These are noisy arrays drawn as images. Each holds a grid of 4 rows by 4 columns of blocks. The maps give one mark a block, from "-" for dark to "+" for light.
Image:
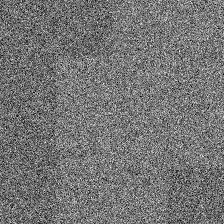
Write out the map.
--++
-+++
-+++
-++-
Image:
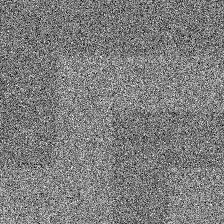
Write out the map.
----
-+++
-+--
++-+
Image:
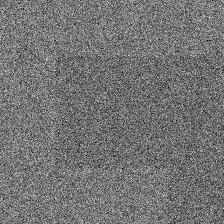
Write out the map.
++++
+---
+---
+++-
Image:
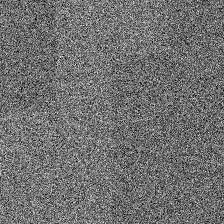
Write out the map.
-++-
-+--
++--
++--
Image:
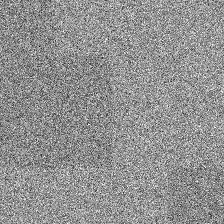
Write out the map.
-+++
--++
--++
+++-
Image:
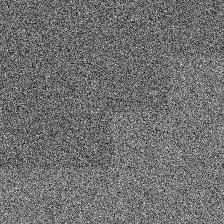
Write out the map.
----
---+
--++
++++
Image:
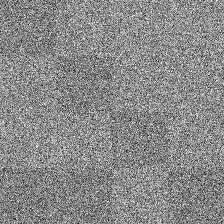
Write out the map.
-+++
+-++
++-+
--+-
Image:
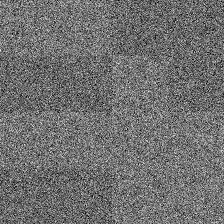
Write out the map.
++--
--+-
++++
--++
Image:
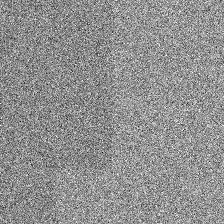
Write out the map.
--++
--++
--++
-+++
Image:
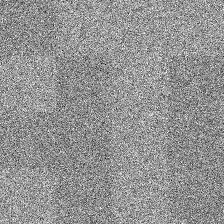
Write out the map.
-+++
+-+-
--+-
+-+-
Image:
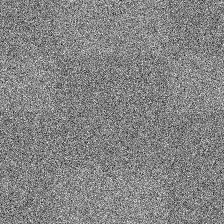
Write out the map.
-++-
+--+
----
-++-
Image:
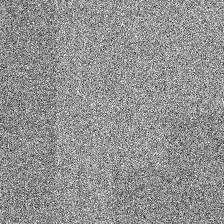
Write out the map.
-+++
-+++
-++-
-+--
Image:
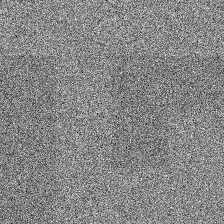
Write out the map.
++++
-+--
-+-+
-+++
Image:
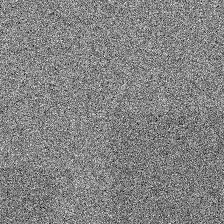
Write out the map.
++++
++++
++--
-+--
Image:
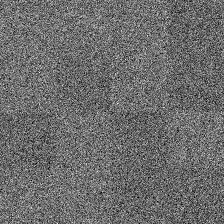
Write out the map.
+++-
+-+-
-+-+
++--
